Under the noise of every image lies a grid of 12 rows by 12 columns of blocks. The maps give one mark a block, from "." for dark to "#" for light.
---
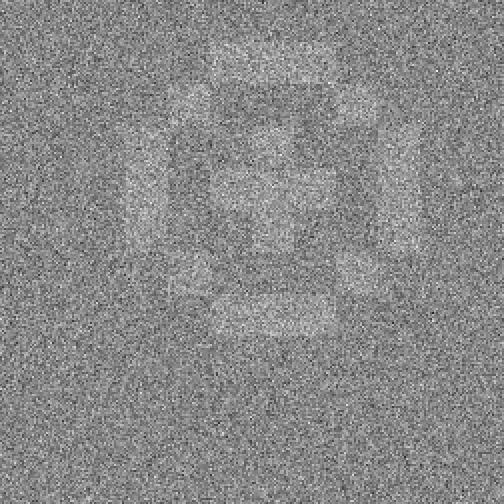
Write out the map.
............
.....###....
....#...#...
...#..#..#..
...#.###.#..
...#..#..#..
....#...#...
.....###....
............
............
............
............
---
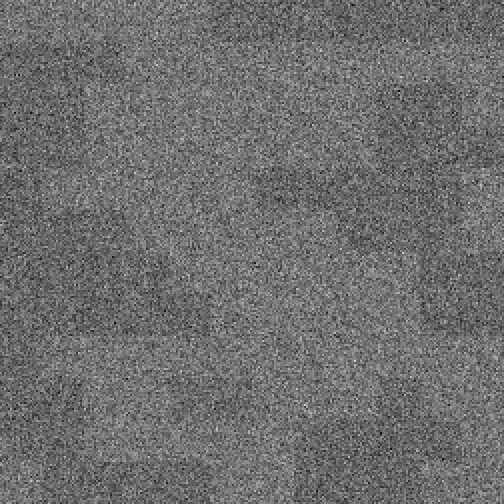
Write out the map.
#####.......
...#########
..#######..#
..#######...
.#####.....#
...#####...#
....######..
.....#####..
.###########
..##..###.##
..#####....#
#....##...##
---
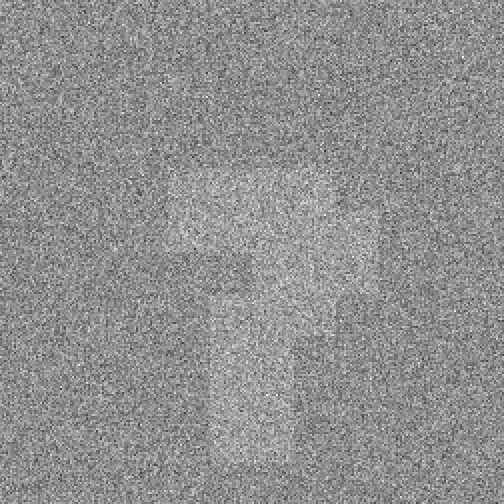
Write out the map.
............
............
............
............
....####....
....#####...
......###...
.....###....
.....##.....
.....##.....
.....##.....
............
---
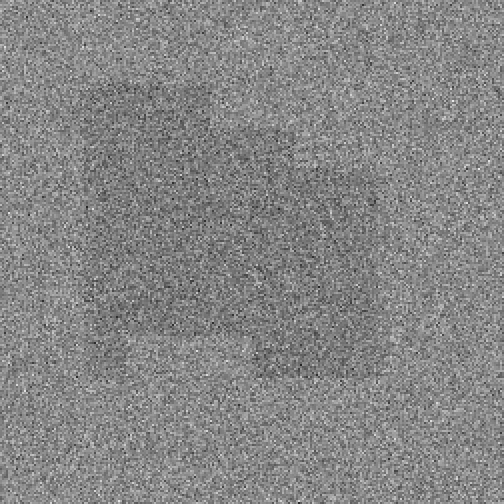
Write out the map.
############
############
##...#######
##.....#####
##.......###
##.......###
##.......###
##.......###
##.###...###
############
############
############
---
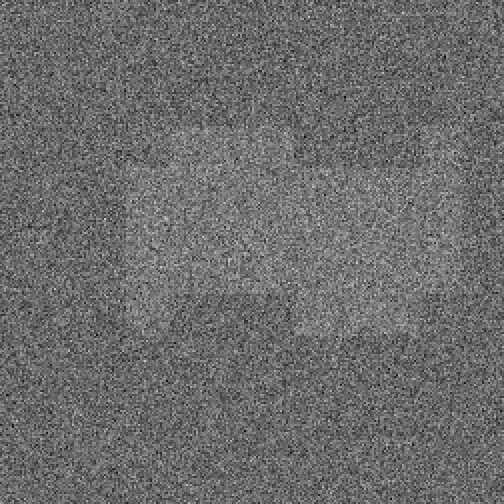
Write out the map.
............
............
............
....###...#.
...########.
...########.
...########.
...#...###..
............
............
............
............
